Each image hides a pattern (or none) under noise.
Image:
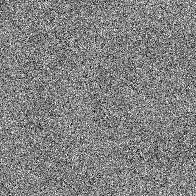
rings round one point
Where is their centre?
middle right
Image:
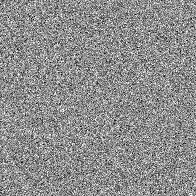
only noise
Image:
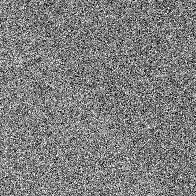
a sharp edge
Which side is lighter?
bottom left
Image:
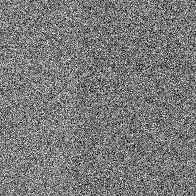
a sharp edge
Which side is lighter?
left
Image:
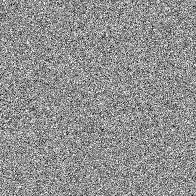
only noise
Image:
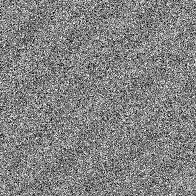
diagonal stripes
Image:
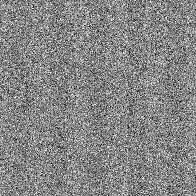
vertical stripes
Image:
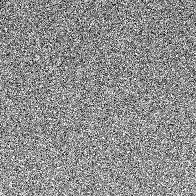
a smooth slope
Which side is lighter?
bottom
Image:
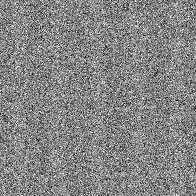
vertical stripes
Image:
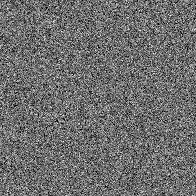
only noise
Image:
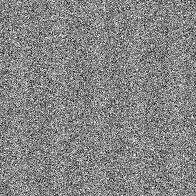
vertical stripes
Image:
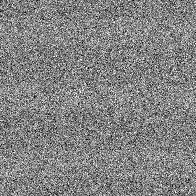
horizontal stripes
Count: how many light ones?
3
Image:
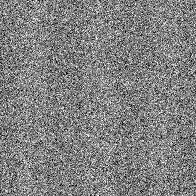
vertical stripes
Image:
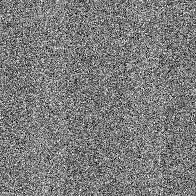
vertical stripes
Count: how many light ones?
2
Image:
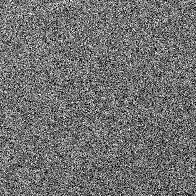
a smooth slope
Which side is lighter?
top left
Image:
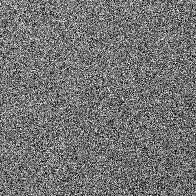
a smooth slope
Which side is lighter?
top left
